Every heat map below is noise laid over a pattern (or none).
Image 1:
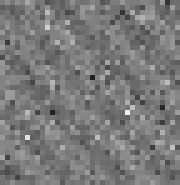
diagonal stripes
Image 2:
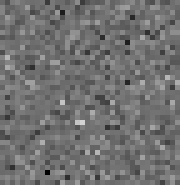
only noise
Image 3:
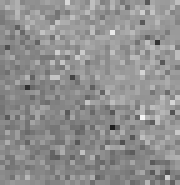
a sharp edge
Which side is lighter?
top right
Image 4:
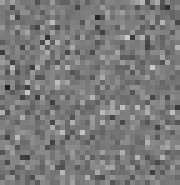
only noise
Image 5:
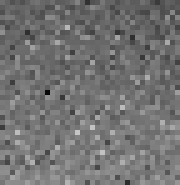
a smooth slope
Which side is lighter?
bottom
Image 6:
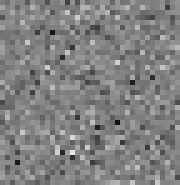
only noise
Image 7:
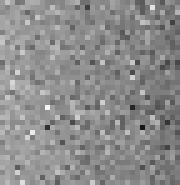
a smooth slope
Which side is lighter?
left
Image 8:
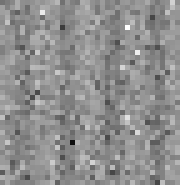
vertical stripes
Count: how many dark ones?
4
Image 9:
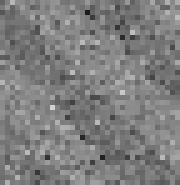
diagonal stripes
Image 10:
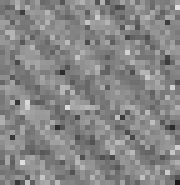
diagonal stripes
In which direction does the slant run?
top left to bottom right
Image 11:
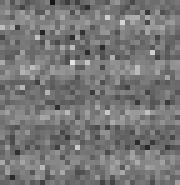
horizontal stripes
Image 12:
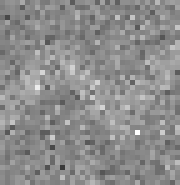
a wavy band
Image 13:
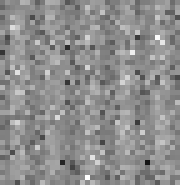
vertical stripes
